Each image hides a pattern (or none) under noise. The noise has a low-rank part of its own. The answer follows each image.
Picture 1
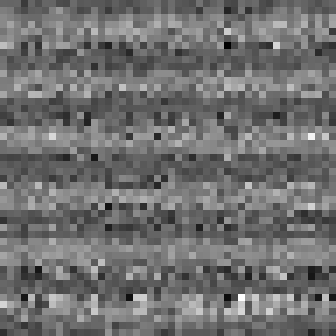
horizontal stripes
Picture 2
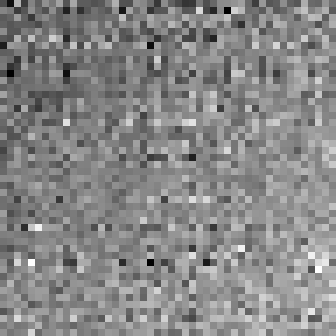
a smooth slope
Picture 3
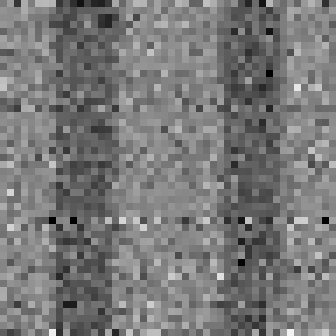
vertical stripes
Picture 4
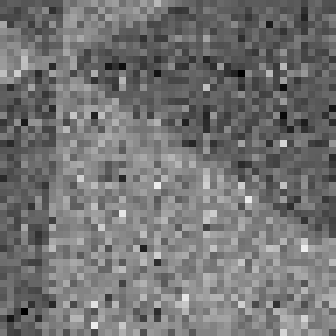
spokes from one point
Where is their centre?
top left
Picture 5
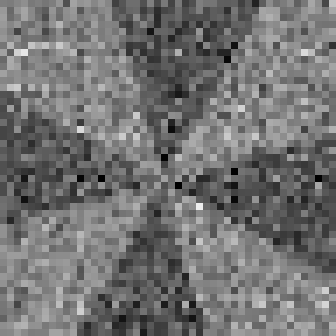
spokes from one point
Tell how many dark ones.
4
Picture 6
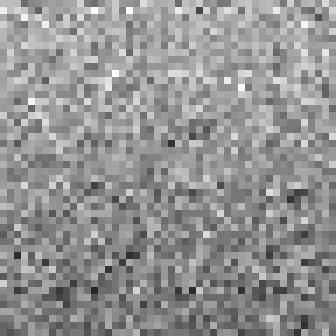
a smooth slope
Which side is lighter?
top
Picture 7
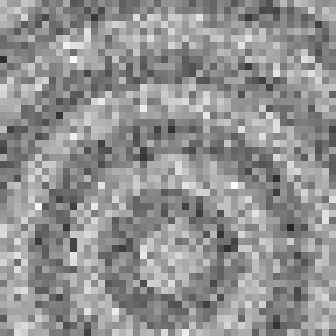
rings round one point
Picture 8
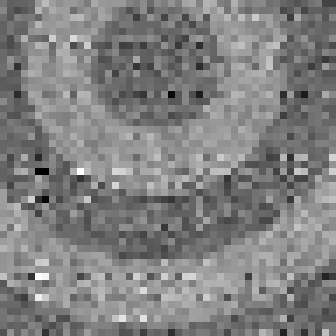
rings round one point
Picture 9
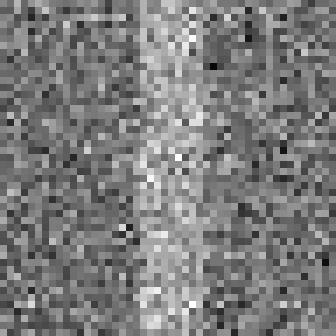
one vertical stripe
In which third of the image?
middle
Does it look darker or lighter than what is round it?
lighter
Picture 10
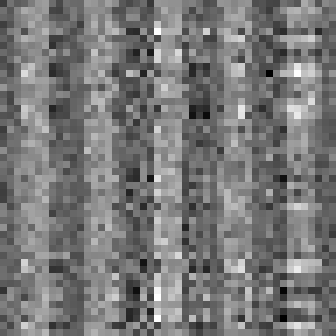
vertical stripes
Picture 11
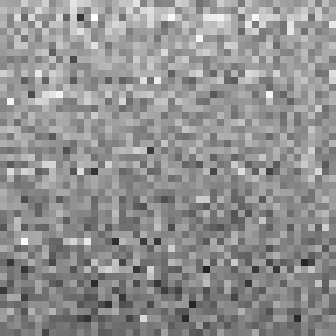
a smooth slope
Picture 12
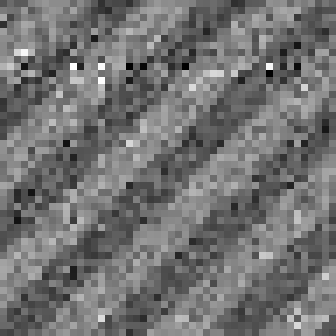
diagonal stripes
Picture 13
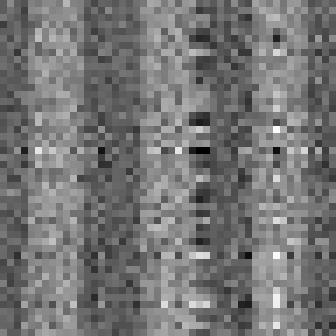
vertical stripes
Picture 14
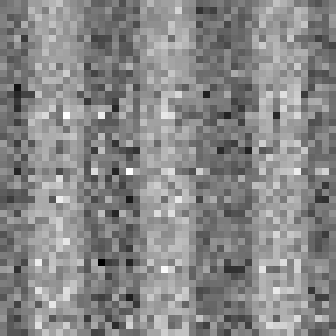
vertical stripes
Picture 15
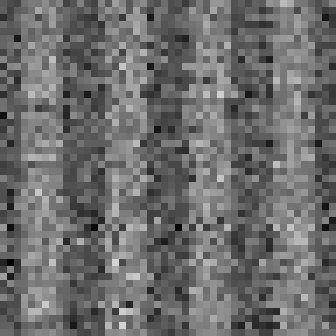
vertical stripes
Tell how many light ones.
4
